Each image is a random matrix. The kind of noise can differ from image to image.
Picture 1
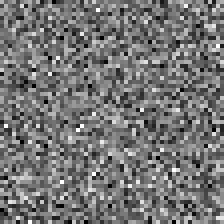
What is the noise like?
independent entries
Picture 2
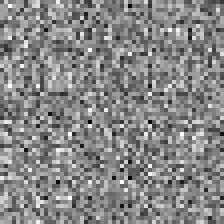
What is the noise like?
low rank plus noise
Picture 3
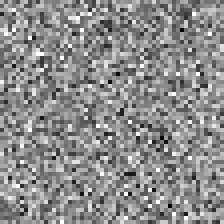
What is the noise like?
independent entries
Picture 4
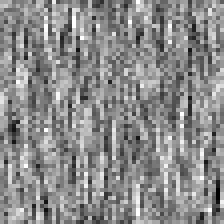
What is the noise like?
streaked along the columns
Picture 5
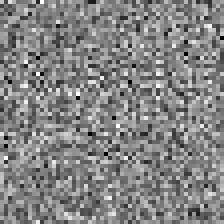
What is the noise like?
low rank plus noise
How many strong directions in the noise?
one
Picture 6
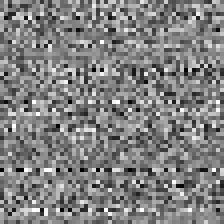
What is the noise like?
rows of uneven size
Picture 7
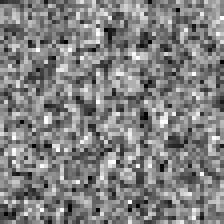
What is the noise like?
blotchy
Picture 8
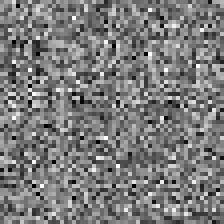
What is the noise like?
low rank plus noise
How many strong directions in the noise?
one
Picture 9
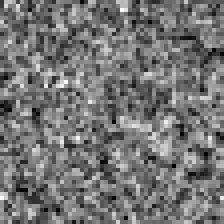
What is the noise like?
blotchy
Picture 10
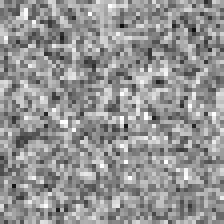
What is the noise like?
blotchy
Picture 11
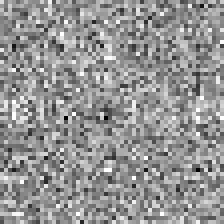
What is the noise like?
low rank plus noise
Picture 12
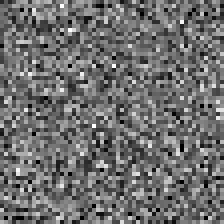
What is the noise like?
low rank plus noise
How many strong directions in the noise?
five to eight
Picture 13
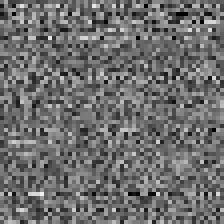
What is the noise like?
rows of uneven size
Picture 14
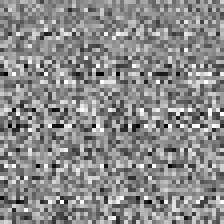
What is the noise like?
rows of uneven size
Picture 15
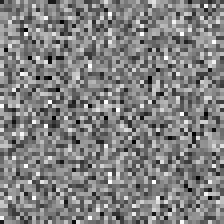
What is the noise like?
independent entries
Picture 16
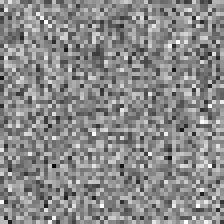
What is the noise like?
low rank plus noise
